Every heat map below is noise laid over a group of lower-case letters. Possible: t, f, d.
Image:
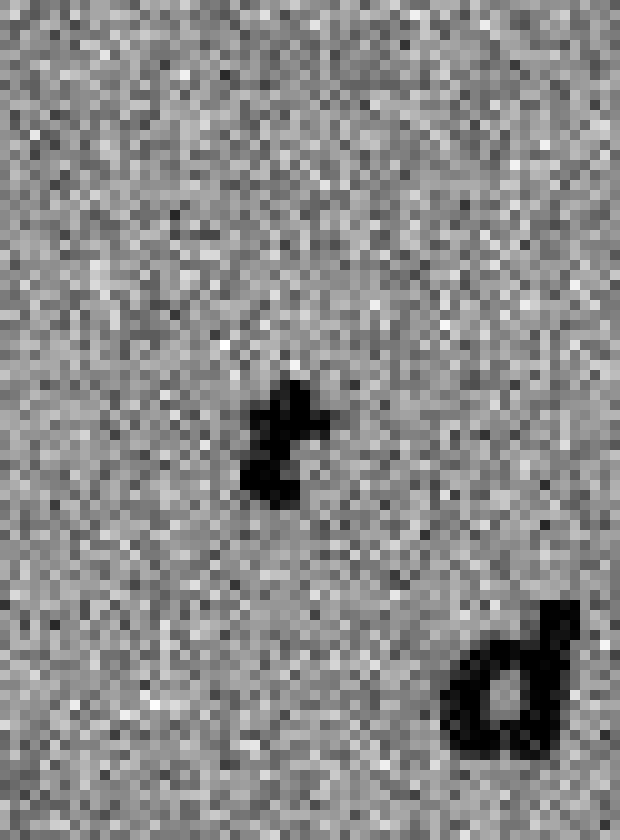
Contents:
centre: t; bottom right: d
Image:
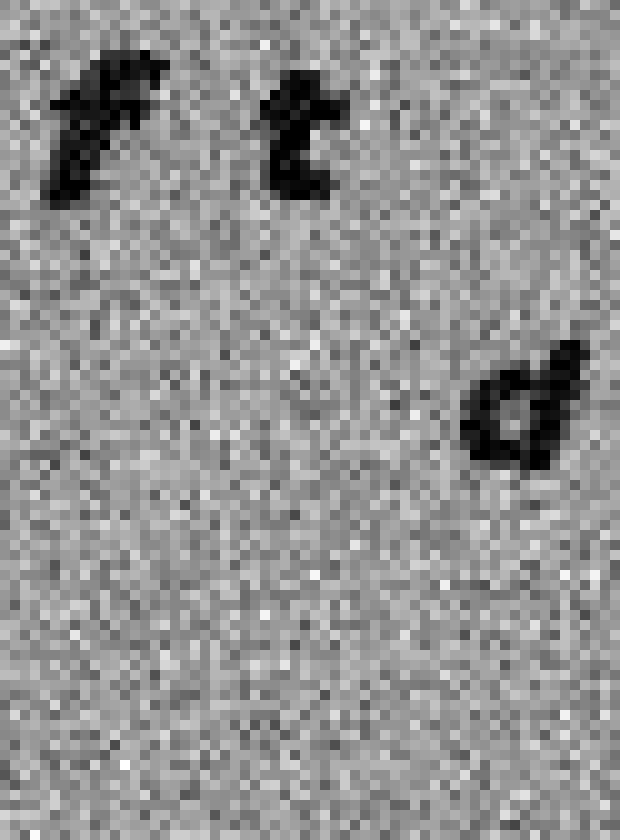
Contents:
top left: f; top middle: t; middle right: d
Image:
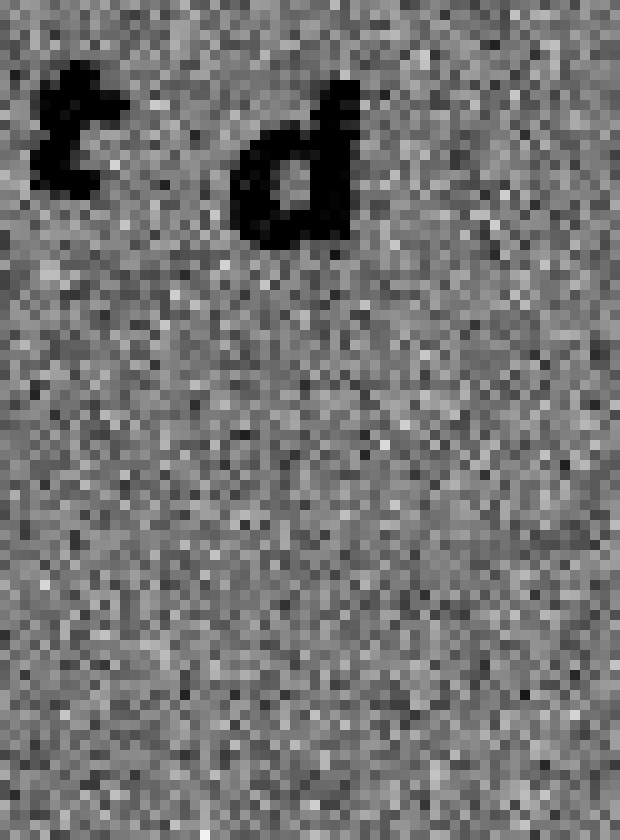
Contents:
top left: t; top middle: d
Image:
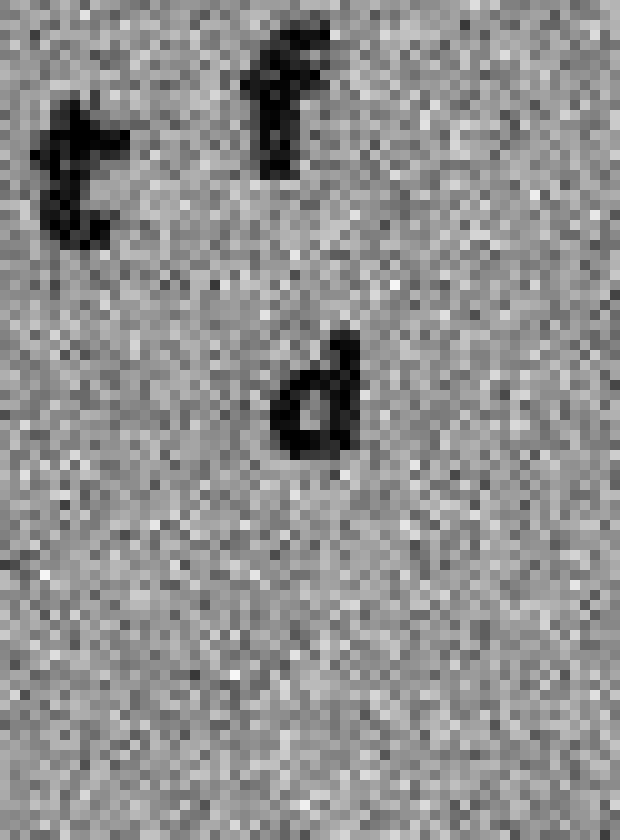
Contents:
top left: t; top middle: f; centre: d
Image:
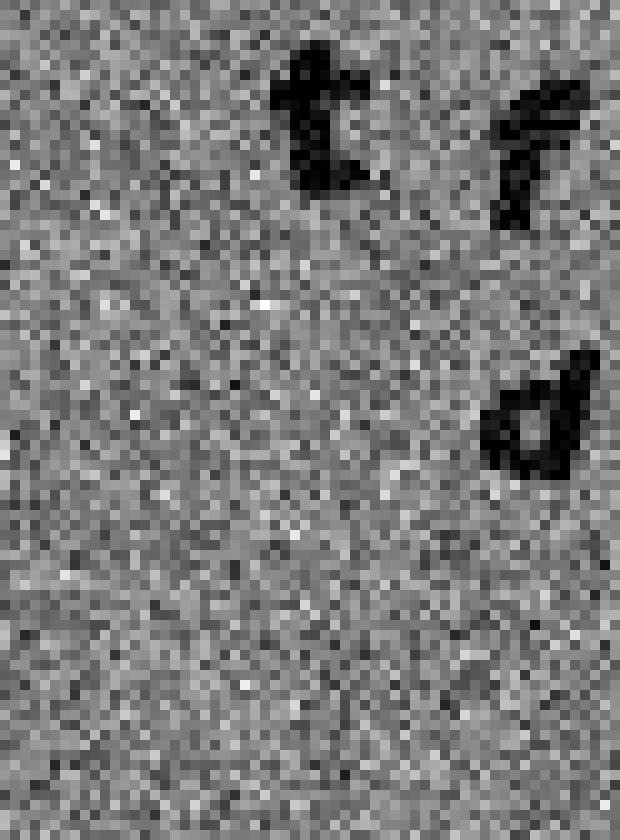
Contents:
top middle: t; top right: f; middle right: d
